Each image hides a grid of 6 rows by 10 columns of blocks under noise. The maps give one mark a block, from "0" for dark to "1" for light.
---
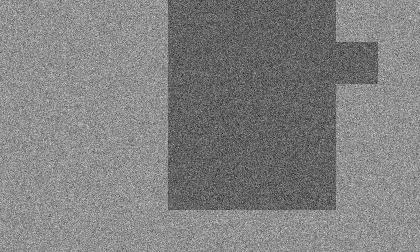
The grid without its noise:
1 1 1 1 0 0 0 0 1 1
1 1 1 1 0 0 0 0 0 1
1 1 1 1 0 0 0 0 1 1
1 1 1 1 0 0 0 0 1 1
1 1 1 1 0 0 0 0 1 1
1 1 1 1 1 1 1 1 1 1
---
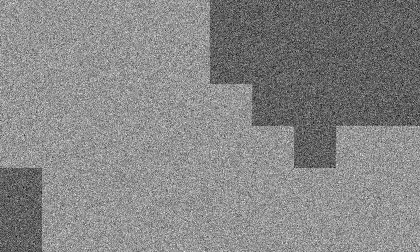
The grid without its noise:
1 1 1 1 1 0 0 0 0 0
1 1 1 1 1 0 0 0 0 0
1 1 1 1 1 1 0 0 0 0
1 1 1 1 1 1 1 0 1 1
0 1 1 1 1 1 1 1 1 1
0 1 1 1 1 1 1 1 1 1
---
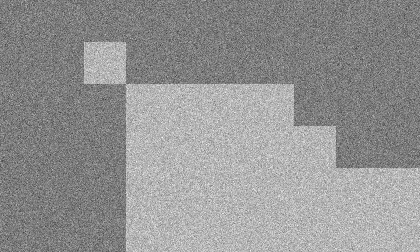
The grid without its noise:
0 0 0 0 0 0 0 0 0 0
0 0 1 0 0 0 0 0 0 0
0 0 0 1 1 1 1 0 0 0
0 0 0 1 1 1 1 1 0 0
0 0 0 1 1 1 1 1 1 1
0 0 0 1 1 1 1 1 1 1
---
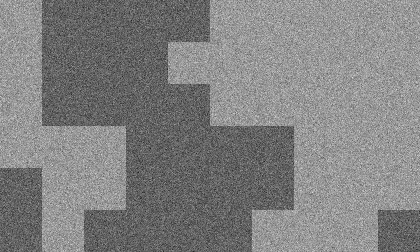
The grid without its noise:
1 0 0 0 0 1 1 1 1 1
1 0 0 0 1 1 1 1 1 1
1 0 0 0 0 1 1 1 1 1
1 1 1 0 0 0 0 1 1 1
0 1 1 0 0 0 0 1 1 1
0 1 0 0 0 0 1 1 1 0
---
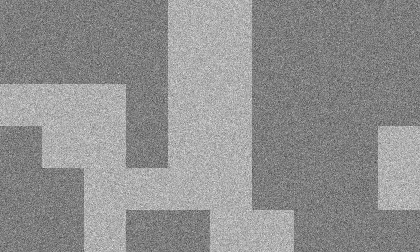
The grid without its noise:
0 0 0 0 1 1 0 0 0 0
0 0 0 0 1 1 0 0 0 0
1 1 1 0 1 1 0 0 0 0
0 1 1 0 1 1 0 0 0 1
0 0 1 1 1 1 0 0 0 1
0 0 1 0 0 1 1 0 0 0
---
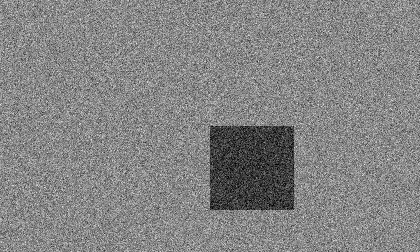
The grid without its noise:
1 1 1 1 1 1 1 1 1 1
1 1 1 1 1 1 1 1 1 1
1 1 1 1 1 1 1 1 1 1
1 1 1 1 1 0 0 1 1 1
1 1 1 1 1 0 0 1 1 1
1 1 1 1 1 1 1 1 1 1
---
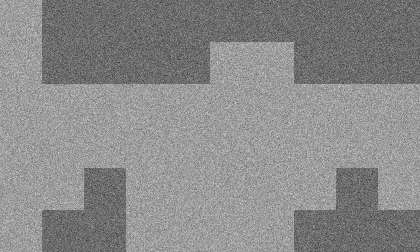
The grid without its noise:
1 0 0 0 0 0 0 0 0 0
1 0 0 0 0 1 1 0 0 0
1 1 1 1 1 1 1 1 1 1
1 1 1 1 1 1 1 1 1 1
1 1 0 1 1 1 1 1 0 1
1 0 0 1 1 1 1 0 0 0
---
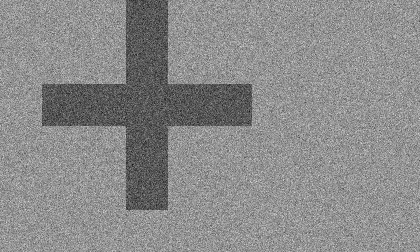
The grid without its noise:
1 1 1 0 1 1 1 1 1 1
1 1 1 0 1 1 1 1 1 1
1 0 0 0 0 0 1 1 1 1
1 1 1 0 1 1 1 1 1 1
1 1 1 0 1 1 1 1 1 1
1 1 1 1 1 1 1 1 1 1
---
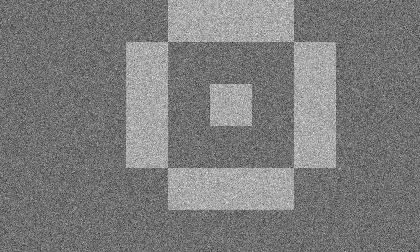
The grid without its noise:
0 0 0 0 1 1 1 0 0 0
0 0 0 1 0 0 0 1 0 0
0 0 0 1 0 1 0 1 0 0
0 0 0 1 0 0 0 1 0 0
0 0 0 0 1 1 1 0 0 0
0 0 0 0 0 0 0 0 0 0
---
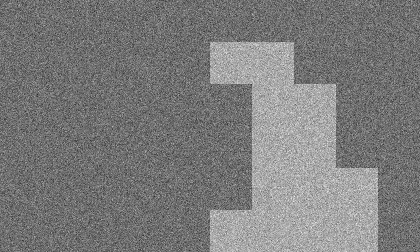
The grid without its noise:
0 0 0 0 0 0 0 0 0 0
0 0 0 0 0 1 1 0 0 0
0 0 0 0 0 0 1 1 0 0
0 0 0 0 0 0 1 1 0 0
0 0 0 0 0 0 1 1 1 0
0 0 0 0 0 1 1 1 1 0
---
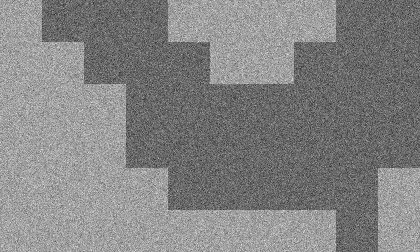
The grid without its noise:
1 0 0 0 1 1 1 1 0 0
1 1 0 0 0 1 1 0 0 0
1 1 1 0 0 0 0 0 0 0
1 1 1 0 0 0 0 0 0 0
1 1 1 1 0 0 0 0 0 1
1 1 1 1 1 1 1 1 0 1
